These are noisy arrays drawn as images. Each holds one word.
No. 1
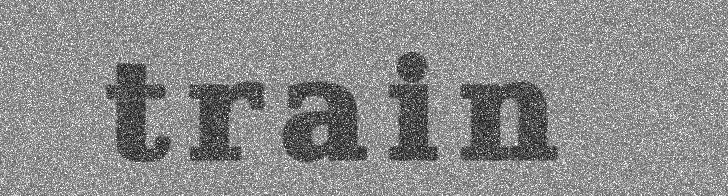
train
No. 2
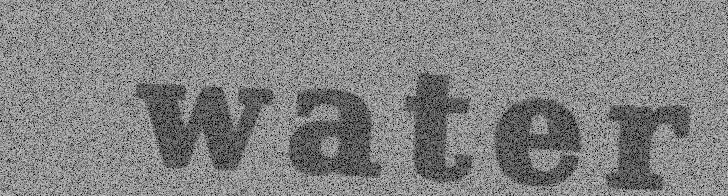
water
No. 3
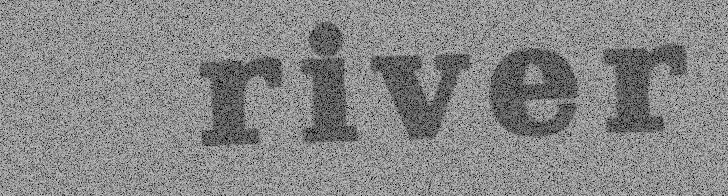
river
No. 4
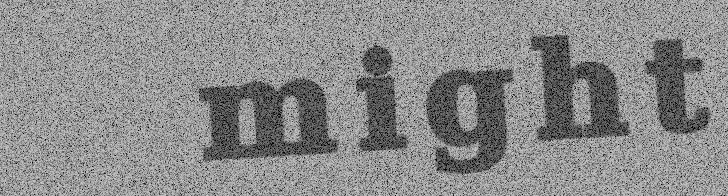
might
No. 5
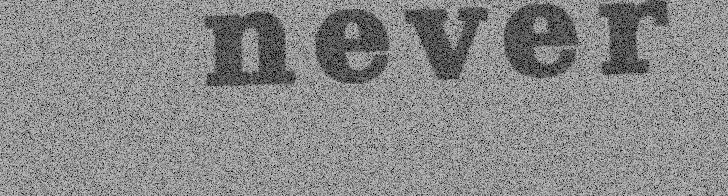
never
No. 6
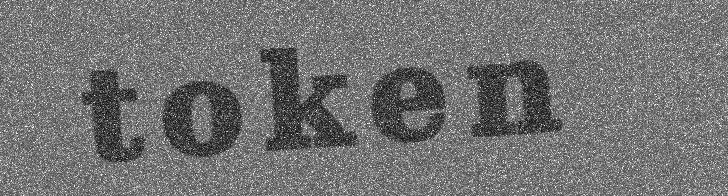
token
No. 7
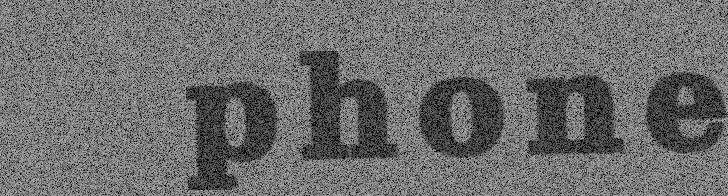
phone
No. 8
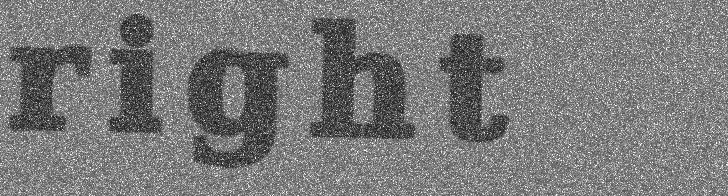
right
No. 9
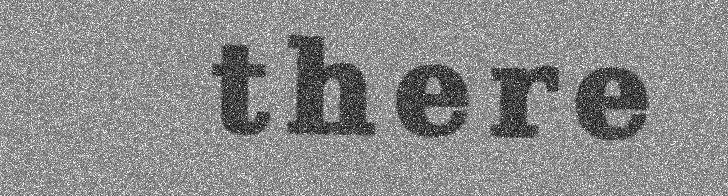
there
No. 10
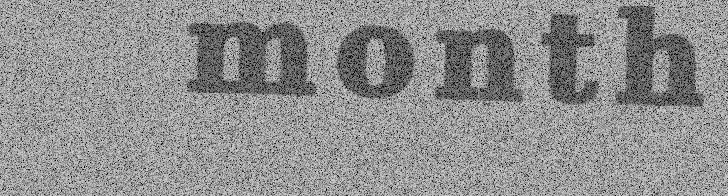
month
